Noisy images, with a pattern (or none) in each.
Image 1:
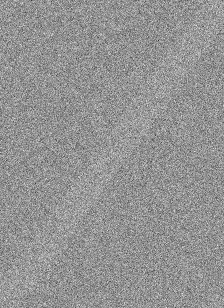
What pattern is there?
a diagonal band
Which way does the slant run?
bottom left to top right
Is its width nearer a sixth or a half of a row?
a sixth
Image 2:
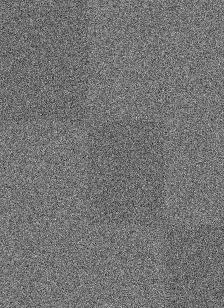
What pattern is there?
blocks along the diagonal
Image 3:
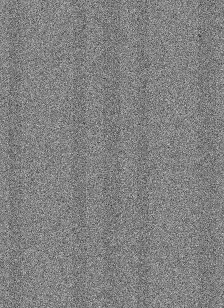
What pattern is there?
bands of columns
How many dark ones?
5
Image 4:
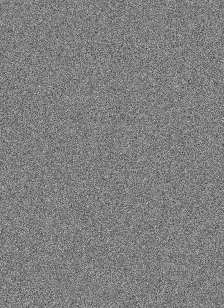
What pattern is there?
only noise
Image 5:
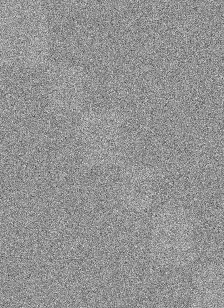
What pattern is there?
blocks along the diagonal
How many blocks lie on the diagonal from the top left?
6
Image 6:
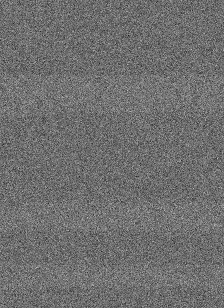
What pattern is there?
bands of rows
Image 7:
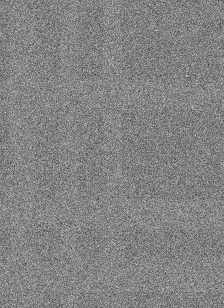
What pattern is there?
bands of rows crossing bands of columns
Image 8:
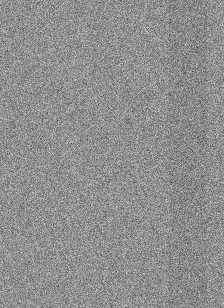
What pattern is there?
one band of columns
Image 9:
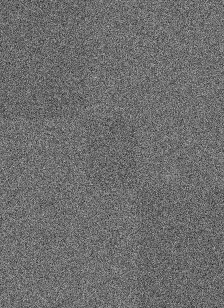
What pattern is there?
blocks along the diagonal
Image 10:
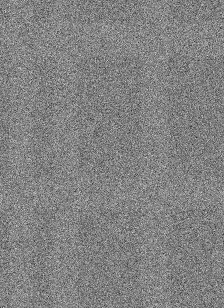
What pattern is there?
bands of rows crossing bands of columns
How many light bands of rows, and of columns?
2 and 3
